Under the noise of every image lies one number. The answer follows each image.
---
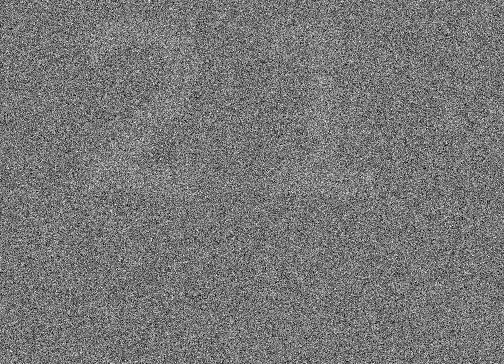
21
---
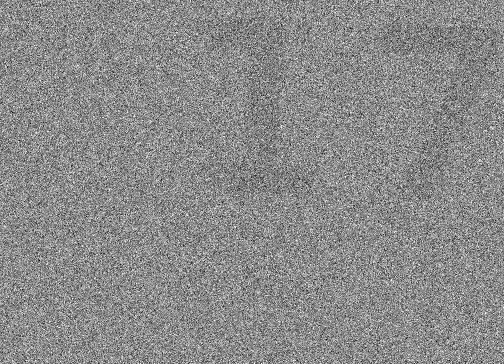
17
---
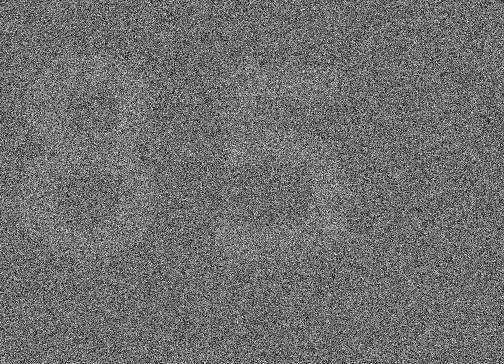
85
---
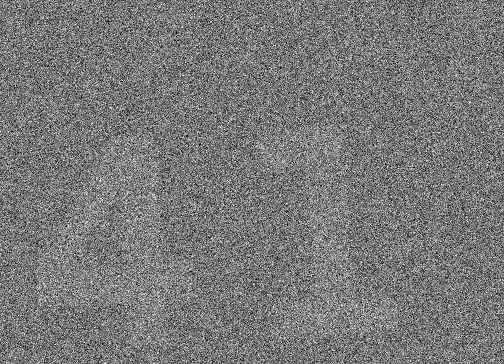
41
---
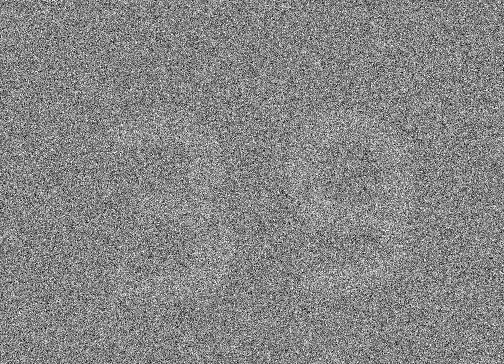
39
